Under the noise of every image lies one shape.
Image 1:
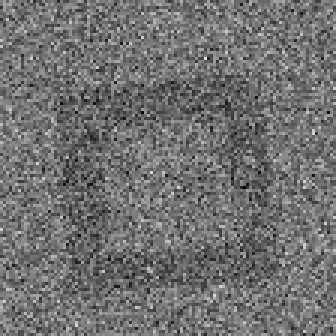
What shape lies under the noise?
square frame
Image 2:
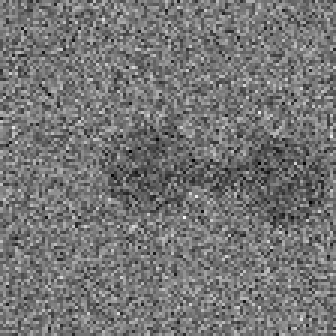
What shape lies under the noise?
dumbbell
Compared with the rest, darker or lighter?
darker
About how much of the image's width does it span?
two thirds
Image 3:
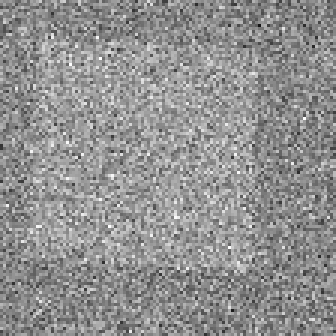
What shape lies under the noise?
square
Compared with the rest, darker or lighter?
lighter
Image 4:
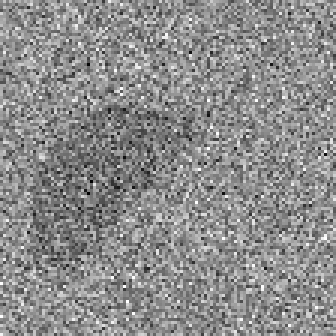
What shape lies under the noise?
half disc
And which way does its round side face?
up and left
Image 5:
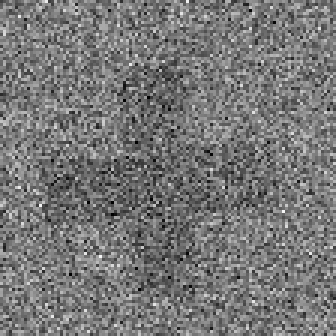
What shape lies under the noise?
cross
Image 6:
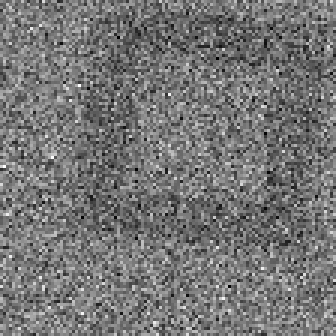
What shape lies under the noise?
square frame
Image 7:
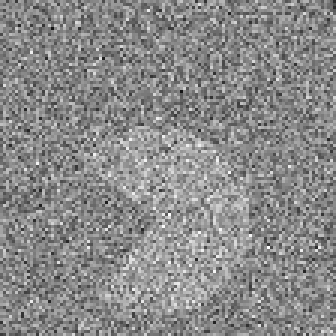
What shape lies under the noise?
disc with a wedge cut out
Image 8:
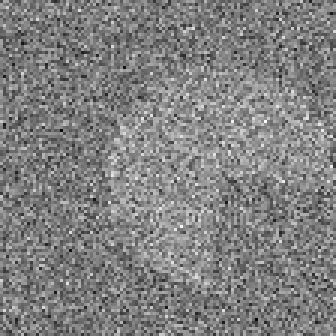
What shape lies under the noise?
disc with a wedge cut out
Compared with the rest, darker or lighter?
lighter
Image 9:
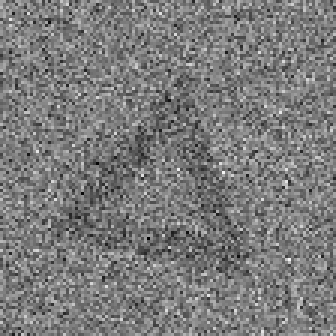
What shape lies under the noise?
triangle frame
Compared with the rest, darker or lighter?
darker
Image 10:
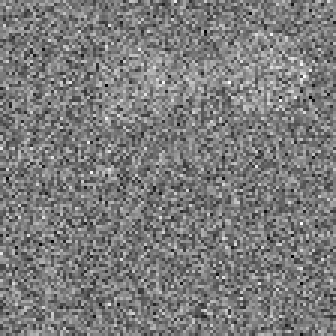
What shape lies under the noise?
dumbbell
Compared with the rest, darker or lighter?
lighter
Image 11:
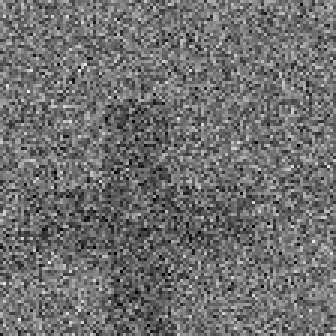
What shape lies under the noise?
cross
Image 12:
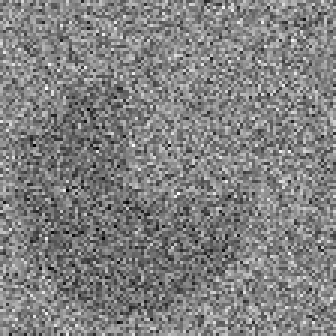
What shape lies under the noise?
disc with a wedge cut out
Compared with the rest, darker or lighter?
darker
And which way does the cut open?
up and right
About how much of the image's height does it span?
two thirds
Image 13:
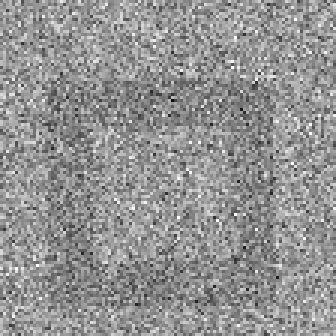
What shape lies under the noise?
square frame
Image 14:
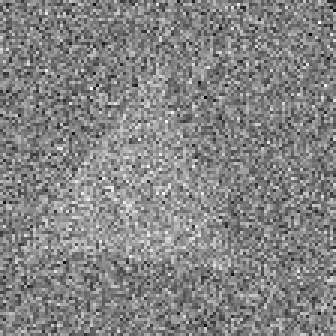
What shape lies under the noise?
triangle
